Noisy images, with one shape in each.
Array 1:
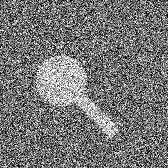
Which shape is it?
lollipop
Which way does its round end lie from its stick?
up and left
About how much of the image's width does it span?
half
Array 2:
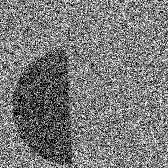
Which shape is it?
half disc
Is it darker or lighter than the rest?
darker
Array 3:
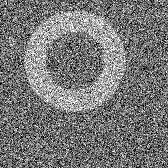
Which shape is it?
ring
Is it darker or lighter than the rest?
lighter
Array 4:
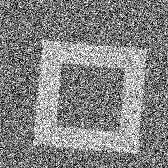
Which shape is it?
square frame
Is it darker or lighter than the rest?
lighter
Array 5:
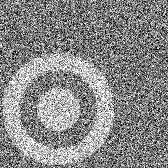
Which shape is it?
bullseye
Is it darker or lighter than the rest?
lighter
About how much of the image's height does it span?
two thirds
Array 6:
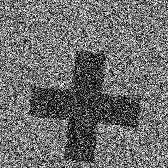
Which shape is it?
cross
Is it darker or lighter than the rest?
darker
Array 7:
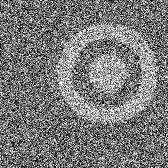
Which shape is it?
bullseye
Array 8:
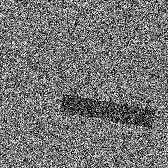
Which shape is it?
bar
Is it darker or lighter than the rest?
darker
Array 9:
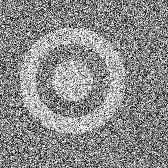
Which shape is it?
bullseye
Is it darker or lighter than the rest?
lighter
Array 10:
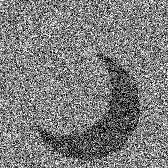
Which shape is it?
crescent
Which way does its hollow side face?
up and left
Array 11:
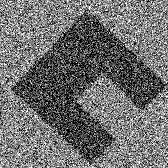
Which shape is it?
square with a notch
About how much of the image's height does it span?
nearly all
